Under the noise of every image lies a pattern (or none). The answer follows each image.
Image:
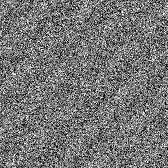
diagonal stripes
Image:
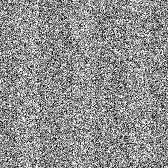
vertical stripes
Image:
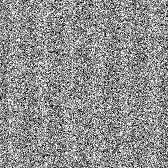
vertical stripes
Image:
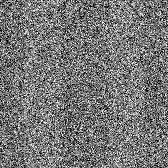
vertical stripes
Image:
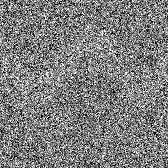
a wavy band
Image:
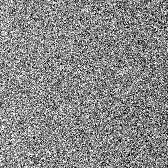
a smooth slope
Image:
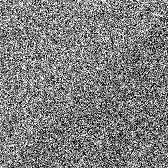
a sharp edge
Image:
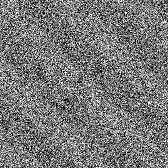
diagonal stripes
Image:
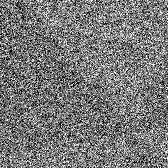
spokes from one point
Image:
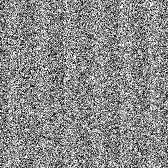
vertical stripes
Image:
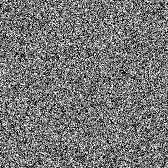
only noise
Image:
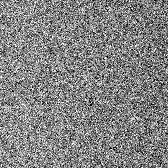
a smooth slope
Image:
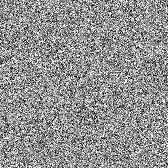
only noise
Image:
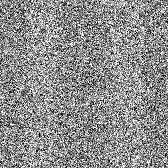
vertical stripes
